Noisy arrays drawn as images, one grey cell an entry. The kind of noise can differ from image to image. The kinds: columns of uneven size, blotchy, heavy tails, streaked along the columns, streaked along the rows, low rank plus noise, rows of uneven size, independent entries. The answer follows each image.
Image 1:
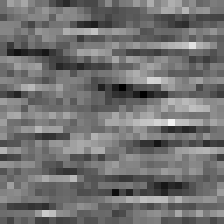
streaked along the rows
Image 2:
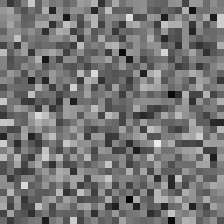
independent entries
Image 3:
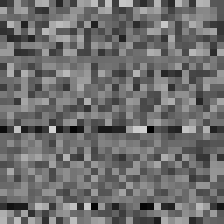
rows of uneven size
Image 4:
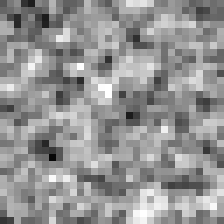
blotchy
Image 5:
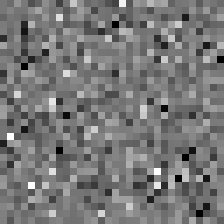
heavy tails
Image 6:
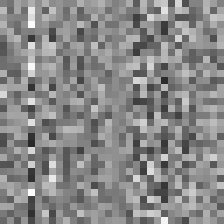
columns of uneven size
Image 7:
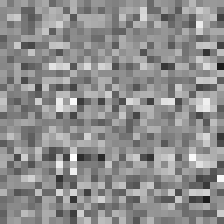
low rank plus noise
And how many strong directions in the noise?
two
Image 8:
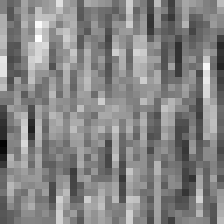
streaked along the columns
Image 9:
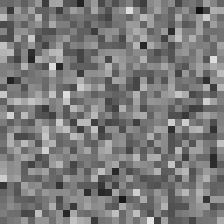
independent entries
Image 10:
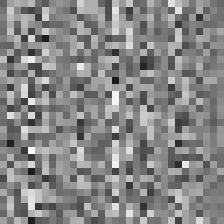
columns of uneven size
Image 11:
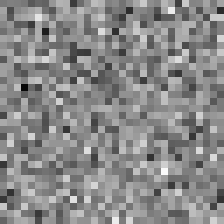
independent entries
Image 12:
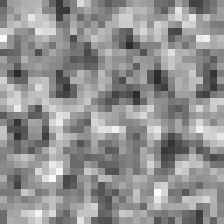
blotchy
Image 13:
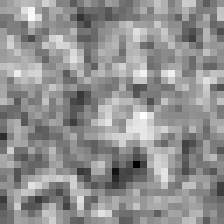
blotchy
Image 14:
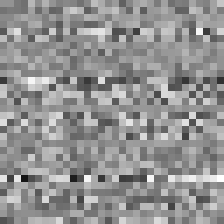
rows of uneven size
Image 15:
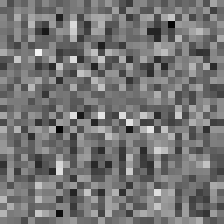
low rank plus noise
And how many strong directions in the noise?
two
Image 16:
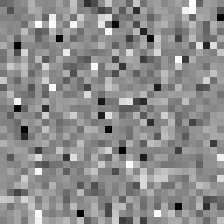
heavy tails
